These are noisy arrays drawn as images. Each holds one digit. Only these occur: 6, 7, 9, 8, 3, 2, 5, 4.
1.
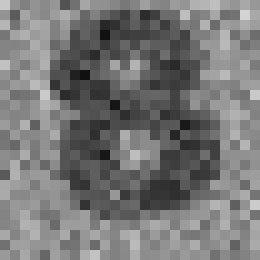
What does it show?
dark 8
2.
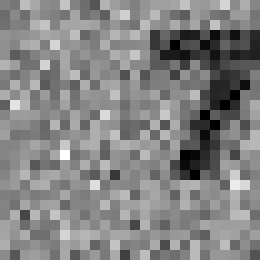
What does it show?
dark 7
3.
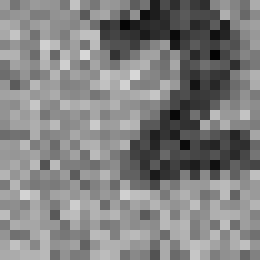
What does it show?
dark 2
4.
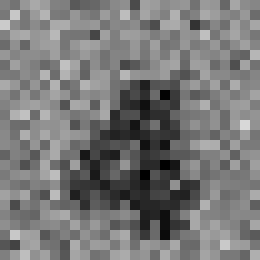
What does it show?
dark 4
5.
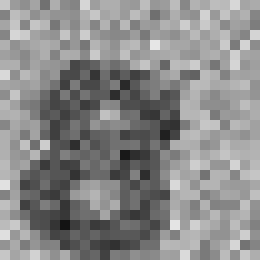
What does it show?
dark 8
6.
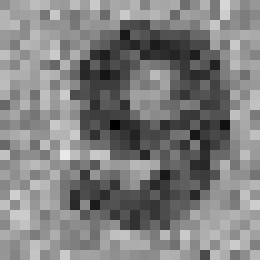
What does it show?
dark 9
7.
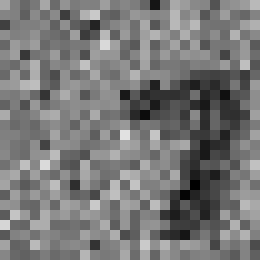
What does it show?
dark 7
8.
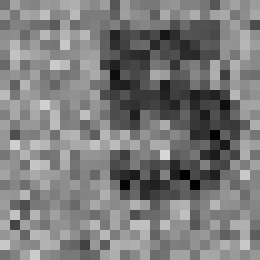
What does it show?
dark 5
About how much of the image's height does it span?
two thirds
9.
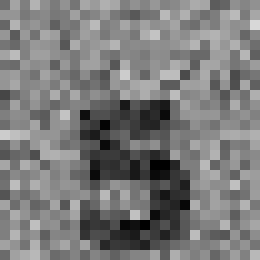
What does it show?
dark 5
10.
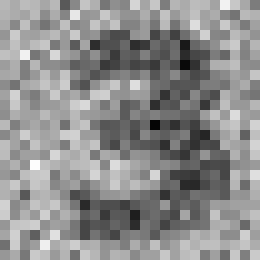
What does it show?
dark 3
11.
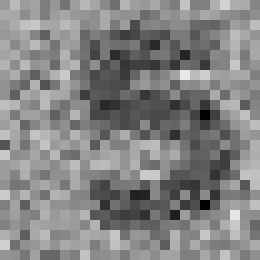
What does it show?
dark 5
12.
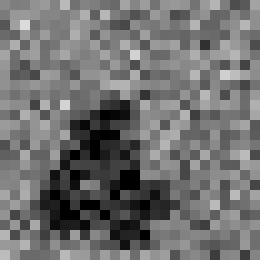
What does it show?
dark 4
